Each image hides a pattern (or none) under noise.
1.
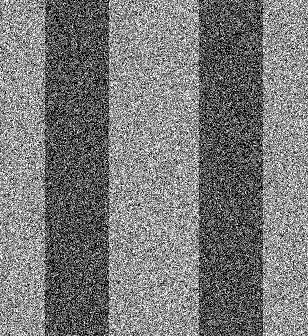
vertical stripes
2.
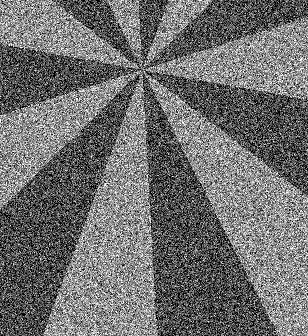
spokes from one point
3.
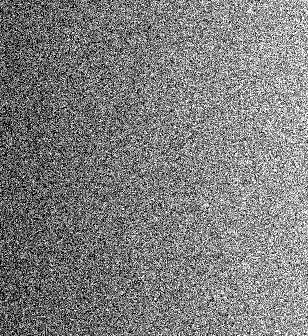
a smooth slope
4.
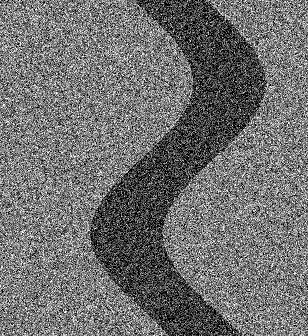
a wavy band
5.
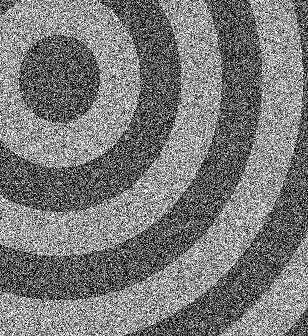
rings round one point
